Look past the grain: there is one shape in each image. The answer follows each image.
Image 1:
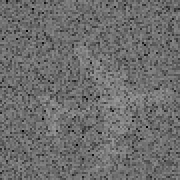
airplane
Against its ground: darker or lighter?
lighter
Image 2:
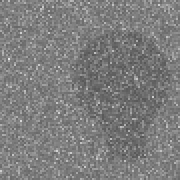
light bulb
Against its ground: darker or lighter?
darker
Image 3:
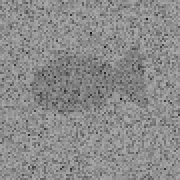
fish
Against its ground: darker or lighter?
darker
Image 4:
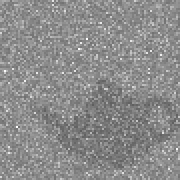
teapot
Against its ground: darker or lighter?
darker
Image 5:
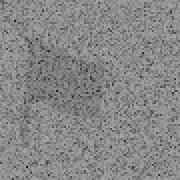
flag
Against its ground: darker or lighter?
darker
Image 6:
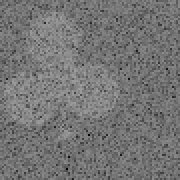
club
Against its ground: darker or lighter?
lighter
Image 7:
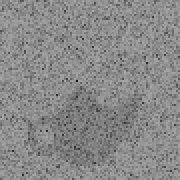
teapot
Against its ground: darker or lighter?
darker
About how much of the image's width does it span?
two thirds
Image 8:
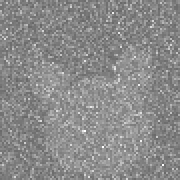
bear's head
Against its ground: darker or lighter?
lighter
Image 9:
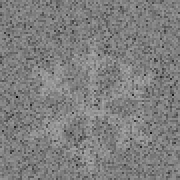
snowflake
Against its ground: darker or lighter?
lighter
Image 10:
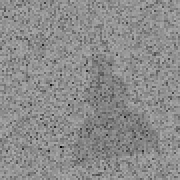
chess pawn
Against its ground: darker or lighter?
darker
